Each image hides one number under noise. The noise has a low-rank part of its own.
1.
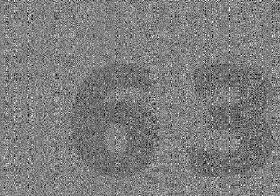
63
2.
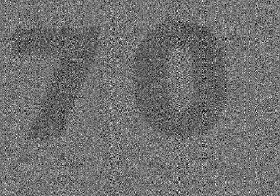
70
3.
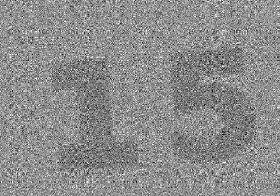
15
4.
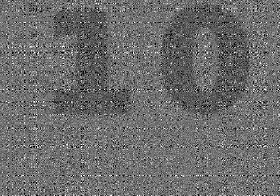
10
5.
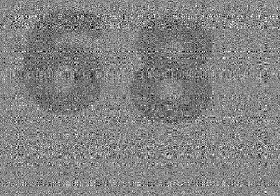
68
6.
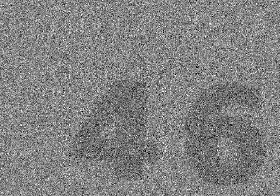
46
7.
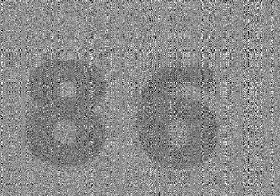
86
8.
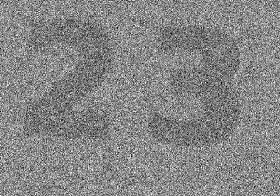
23
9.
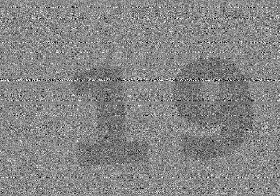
19
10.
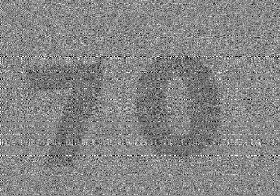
70
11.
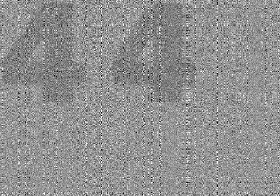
44
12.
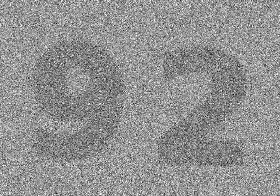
92
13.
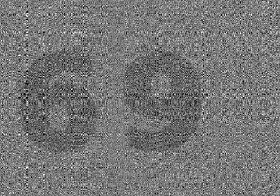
69
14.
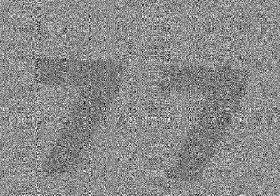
77
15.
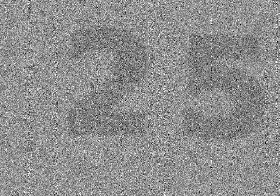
25
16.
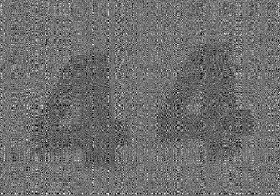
44
